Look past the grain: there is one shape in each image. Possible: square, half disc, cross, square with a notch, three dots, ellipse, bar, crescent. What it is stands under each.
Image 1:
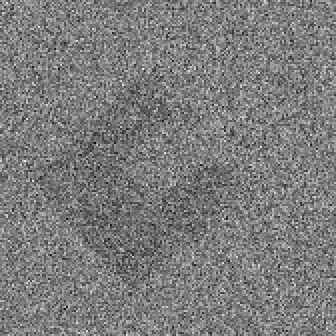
square with a notch
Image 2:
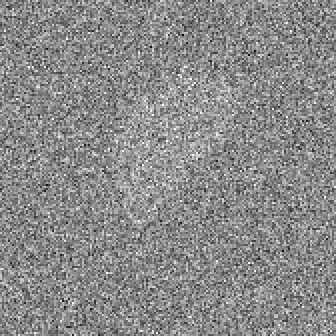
half disc
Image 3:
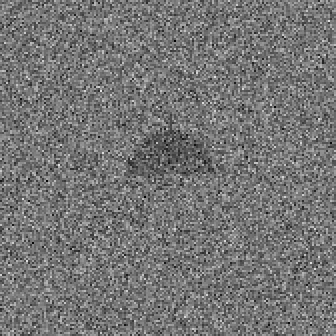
half disc
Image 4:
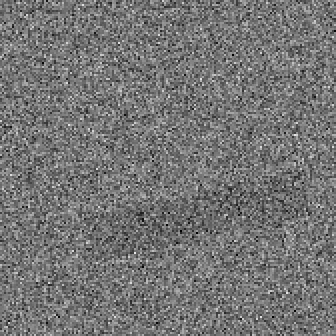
bar
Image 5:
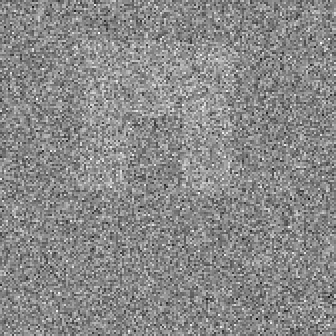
square with a notch
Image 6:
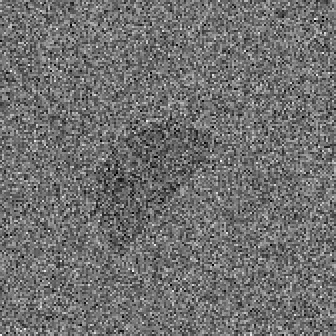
half disc
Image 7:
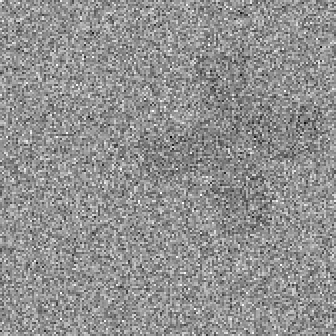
cross
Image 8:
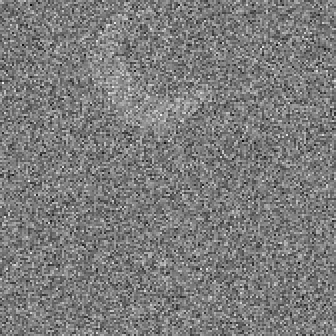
crescent
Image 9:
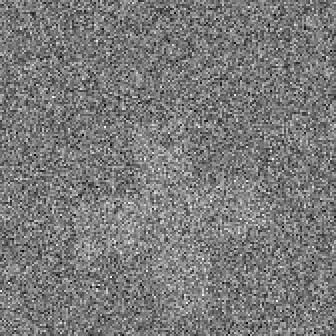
cross
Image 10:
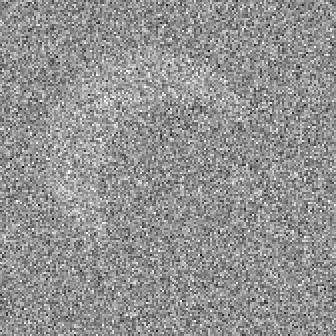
crescent
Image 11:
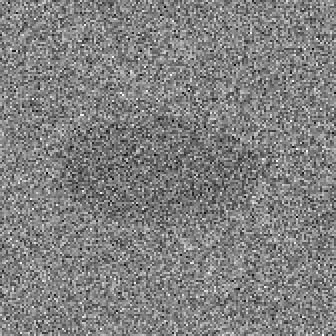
ellipse
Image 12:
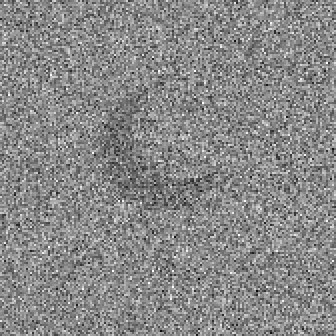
crescent
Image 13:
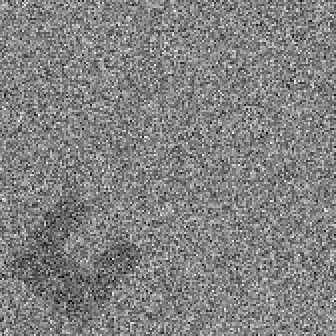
square with a notch
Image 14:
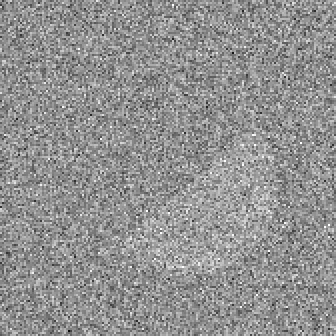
half disc
